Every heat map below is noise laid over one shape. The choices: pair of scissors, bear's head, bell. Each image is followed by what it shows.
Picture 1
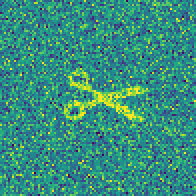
pair of scissors
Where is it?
centre
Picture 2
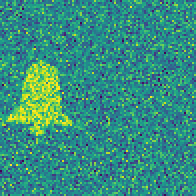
bell
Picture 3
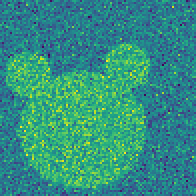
bear's head
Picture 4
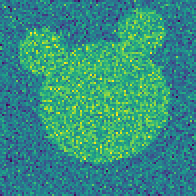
bear's head
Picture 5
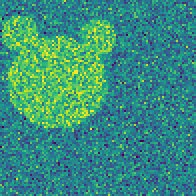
bear's head
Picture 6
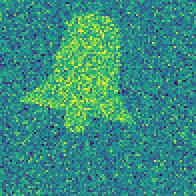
bell
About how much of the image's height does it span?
two thirds
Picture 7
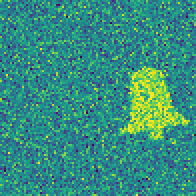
bell
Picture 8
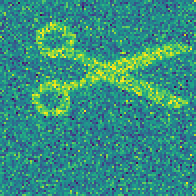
pair of scissors
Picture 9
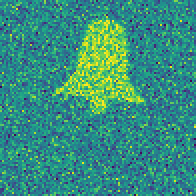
bell
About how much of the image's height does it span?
half
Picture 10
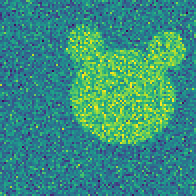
bear's head
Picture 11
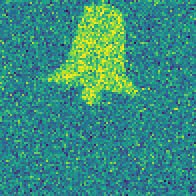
bell
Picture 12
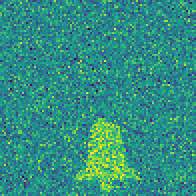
bell
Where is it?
bottom middle
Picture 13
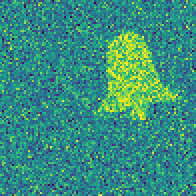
bell
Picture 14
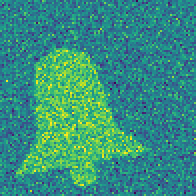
bell
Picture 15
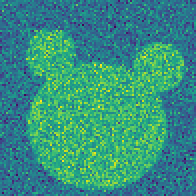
bear's head
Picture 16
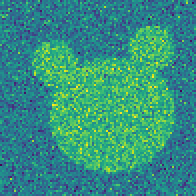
bear's head
